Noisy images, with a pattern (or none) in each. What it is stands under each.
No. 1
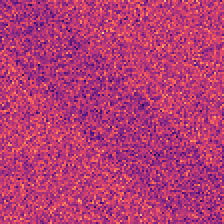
a diagonal band
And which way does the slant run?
top left to bottom right
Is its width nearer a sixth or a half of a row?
a half
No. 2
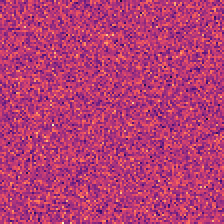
only noise
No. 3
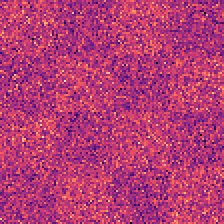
a checkerboard
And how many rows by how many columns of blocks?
4 by 4
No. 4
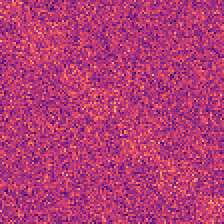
blocks along the diagonal
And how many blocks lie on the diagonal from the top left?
7
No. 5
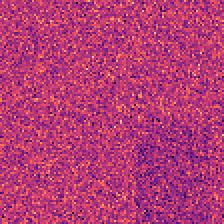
one block
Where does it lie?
bottom right
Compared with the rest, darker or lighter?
darker
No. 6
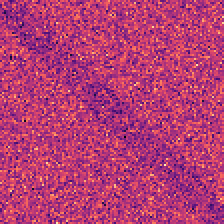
a diagonal band
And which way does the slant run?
top left to bottom right
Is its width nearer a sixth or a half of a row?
a sixth
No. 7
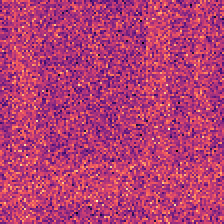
bands of rows crossing bands of columns
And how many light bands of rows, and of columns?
1 and 3
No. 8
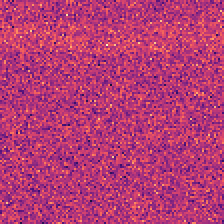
one band of rows
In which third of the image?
top
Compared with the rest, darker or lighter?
lighter
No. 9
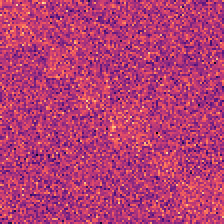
blocks along the diagonal
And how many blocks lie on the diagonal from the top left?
6
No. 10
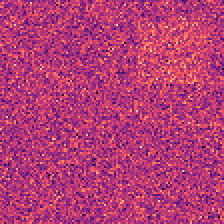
one block
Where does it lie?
top right
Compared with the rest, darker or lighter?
lighter
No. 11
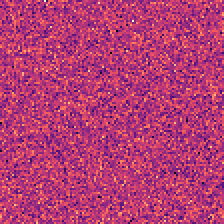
only noise
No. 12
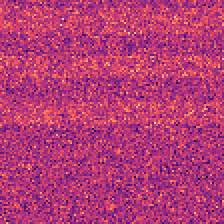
bands of rows
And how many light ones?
3
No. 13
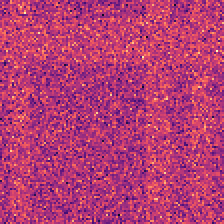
bands of rows crossing bands of columns
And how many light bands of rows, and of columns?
1 and 3
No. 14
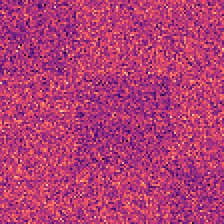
blocks along the diagonal
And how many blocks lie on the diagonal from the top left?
3
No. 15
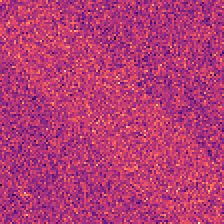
a diagonal band
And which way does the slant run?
top left to bottom right
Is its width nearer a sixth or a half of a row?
a half
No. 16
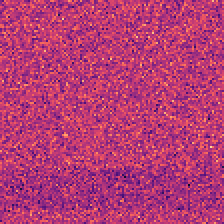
one band of rows
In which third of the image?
bottom
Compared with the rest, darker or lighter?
darker
